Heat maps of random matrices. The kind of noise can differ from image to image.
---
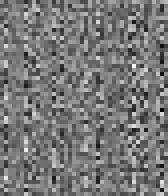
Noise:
columns of uneven size
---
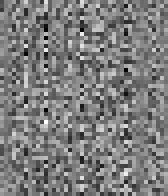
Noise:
columns of uneven size
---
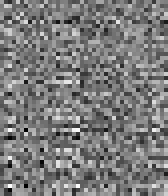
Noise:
low rank plus noise
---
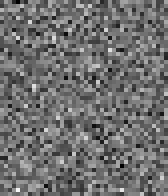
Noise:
independent entries
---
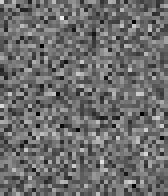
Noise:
independent entries
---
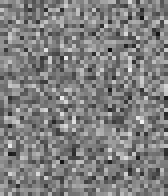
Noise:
low rank plus noise
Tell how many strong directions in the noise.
five to eight
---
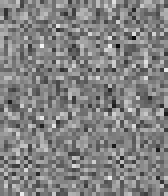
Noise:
low rank plus noise
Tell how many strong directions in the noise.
two
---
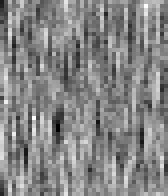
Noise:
streaked along the columns
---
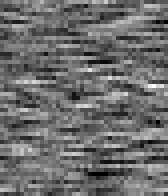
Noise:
streaked along the rows
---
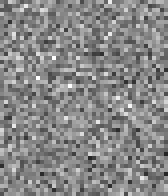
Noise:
independent entries
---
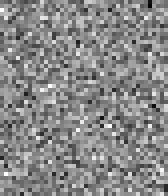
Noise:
independent entries
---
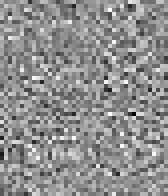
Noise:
low rank plus noise
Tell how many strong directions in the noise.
three or four
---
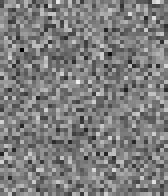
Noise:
independent entries
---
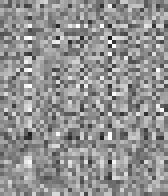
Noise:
low rank plus noise
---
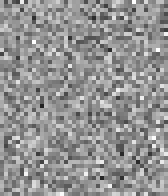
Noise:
low rank plus noise
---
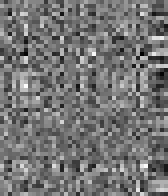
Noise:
low rank plus noise
